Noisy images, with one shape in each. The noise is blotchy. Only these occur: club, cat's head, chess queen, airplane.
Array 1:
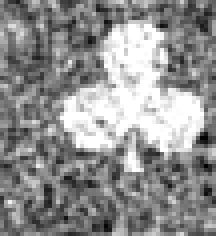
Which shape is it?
club
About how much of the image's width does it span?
two thirds
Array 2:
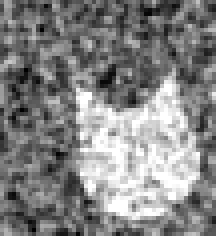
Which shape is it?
cat's head
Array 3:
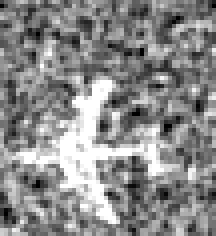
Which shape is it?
airplane
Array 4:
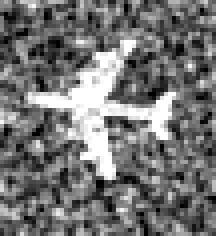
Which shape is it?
airplane
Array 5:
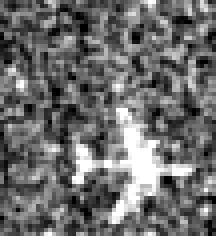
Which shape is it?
airplane
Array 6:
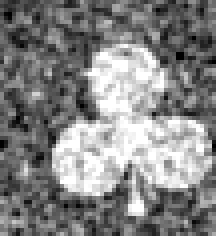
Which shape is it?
club
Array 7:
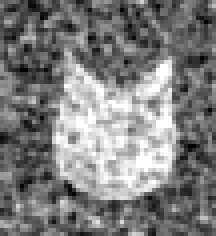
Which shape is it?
cat's head
